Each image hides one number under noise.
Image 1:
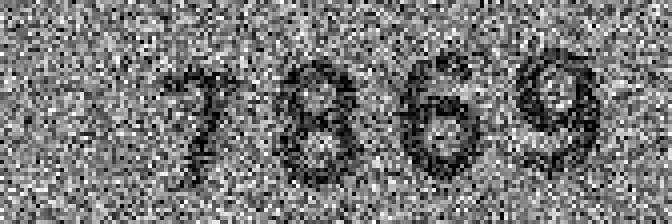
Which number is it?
7869
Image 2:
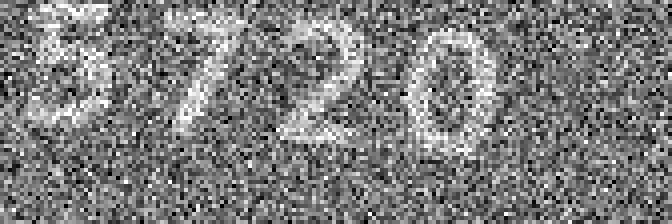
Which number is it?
5720
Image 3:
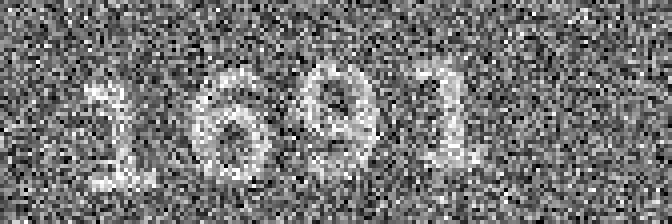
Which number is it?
1691
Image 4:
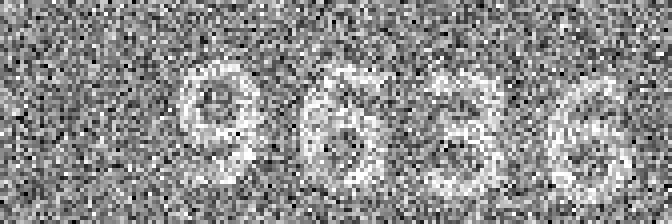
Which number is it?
9636
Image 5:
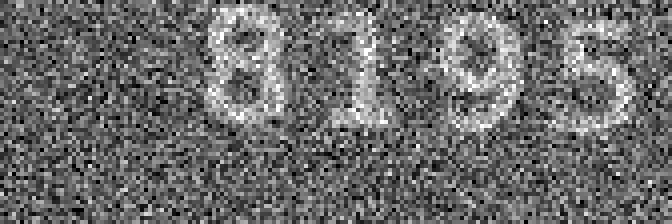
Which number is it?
8195
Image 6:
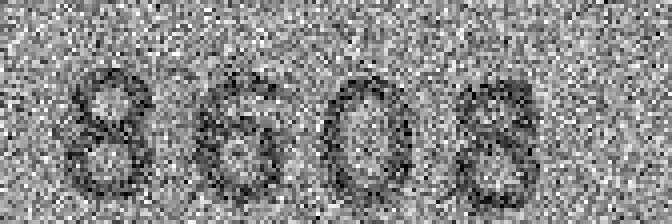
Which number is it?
8608
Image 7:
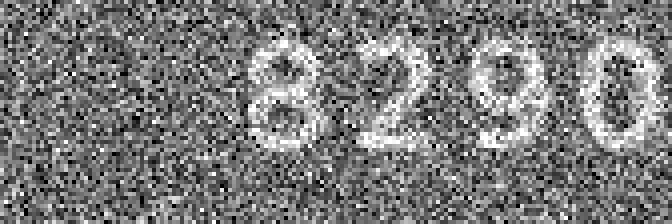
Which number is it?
8290
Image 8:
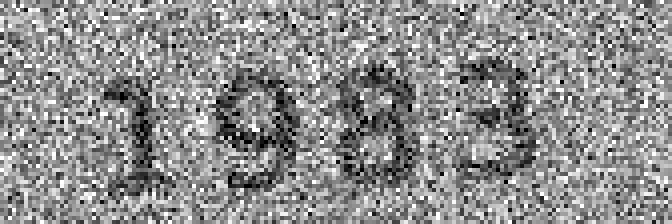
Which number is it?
1983
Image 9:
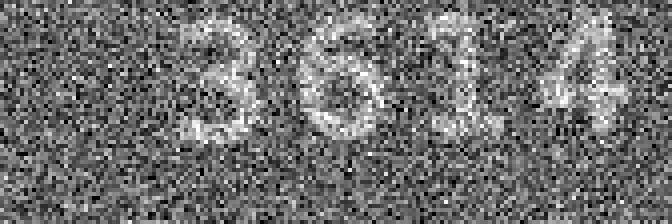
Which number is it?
3614
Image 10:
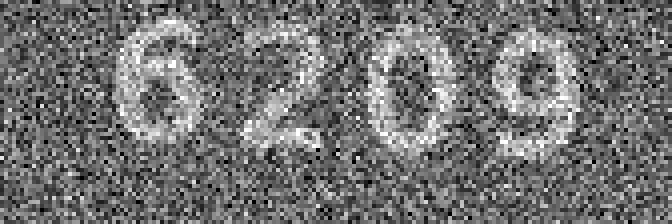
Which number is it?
6209
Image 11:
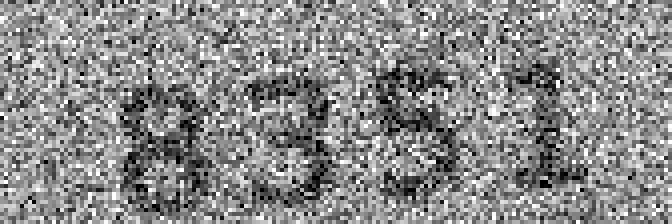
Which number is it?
8351
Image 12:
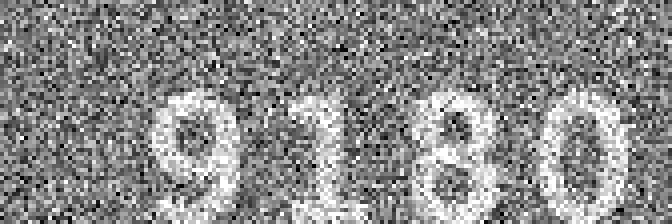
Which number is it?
9180
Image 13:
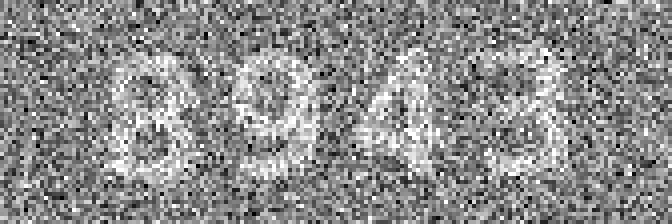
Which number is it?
8943
